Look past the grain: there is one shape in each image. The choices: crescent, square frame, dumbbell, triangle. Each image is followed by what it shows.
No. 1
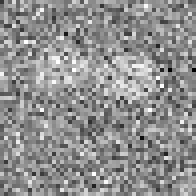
light dumbbell
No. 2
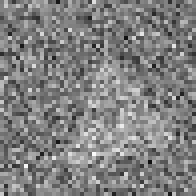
light triangle
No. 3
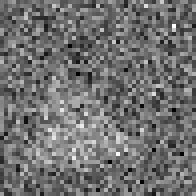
light triangle
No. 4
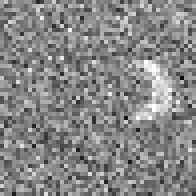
light crescent, middle right
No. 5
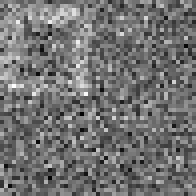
light square frame
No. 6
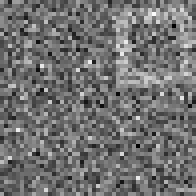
light square frame, top right
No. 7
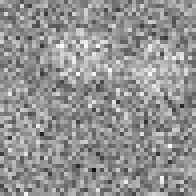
light dumbbell
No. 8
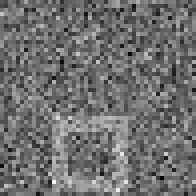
light square frame, bottom middle
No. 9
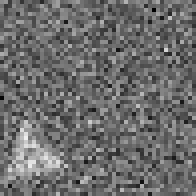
light triangle, bottom left
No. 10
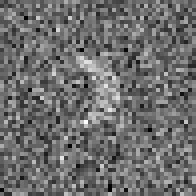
light crescent, centre
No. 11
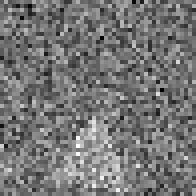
light triangle, bottom middle
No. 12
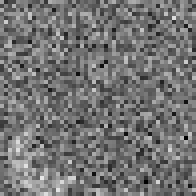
light crescent, bottom left
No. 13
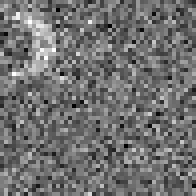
light crescent, top left
